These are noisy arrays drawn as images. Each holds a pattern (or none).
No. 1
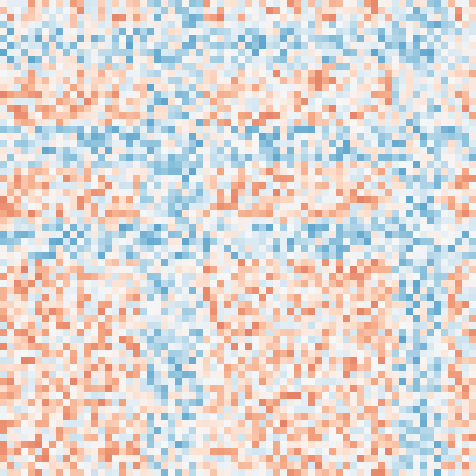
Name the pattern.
bands of rows crossing bands of columns
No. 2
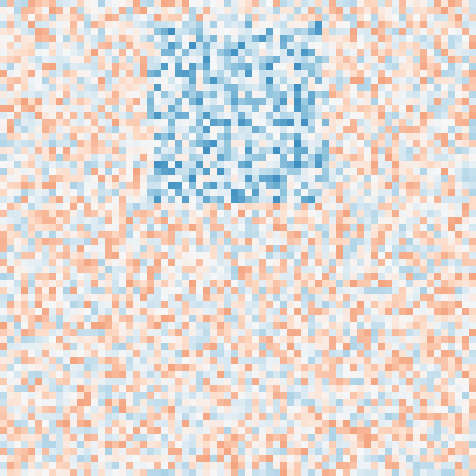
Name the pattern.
one block
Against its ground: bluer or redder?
bluer
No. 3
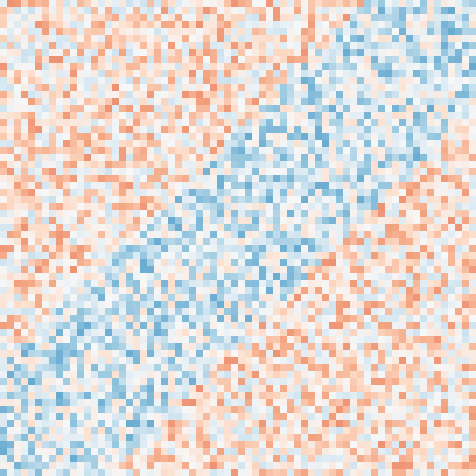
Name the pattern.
a diagonal band
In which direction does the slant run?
bottom left to top right
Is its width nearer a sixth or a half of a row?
a half
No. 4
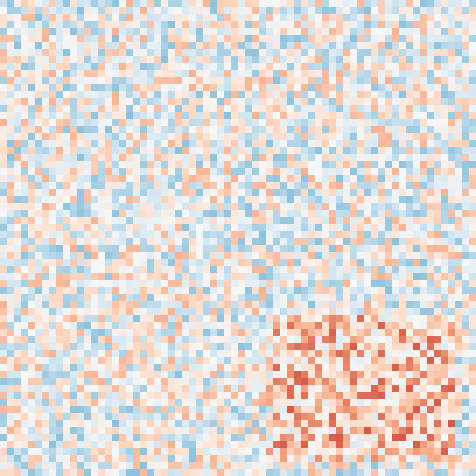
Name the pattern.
one block
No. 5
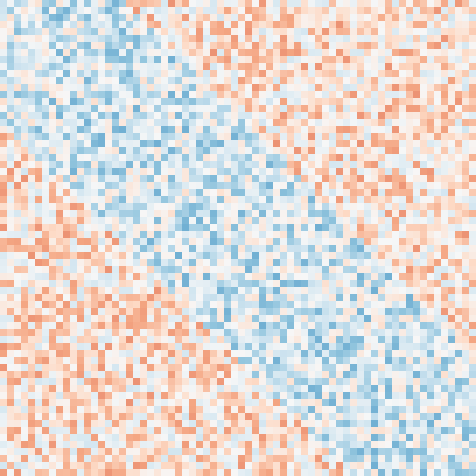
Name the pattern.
a diagonal band
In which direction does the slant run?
top left to bottom right
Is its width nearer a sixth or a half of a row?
a half
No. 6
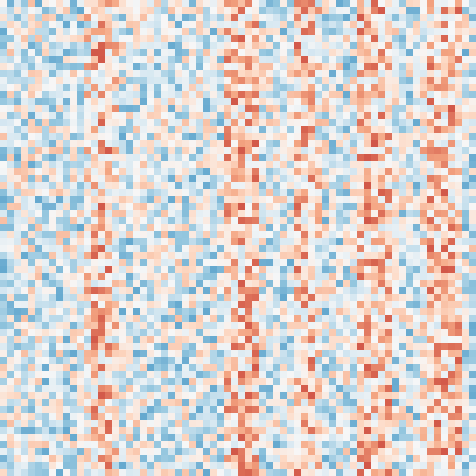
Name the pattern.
bands of columns
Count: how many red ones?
5
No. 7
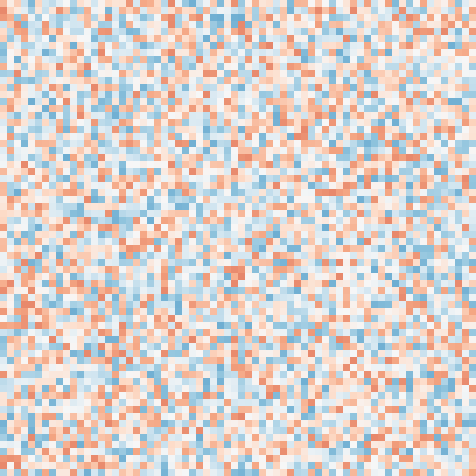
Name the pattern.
only noise
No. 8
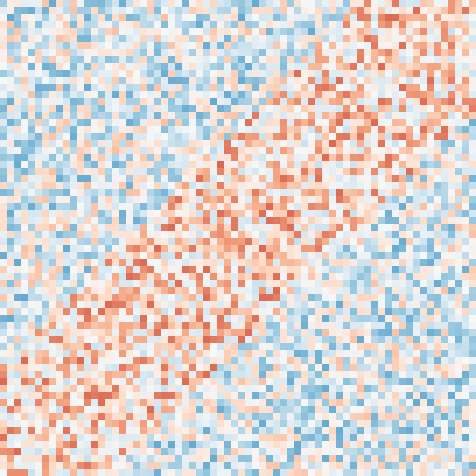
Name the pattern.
a diagonal band
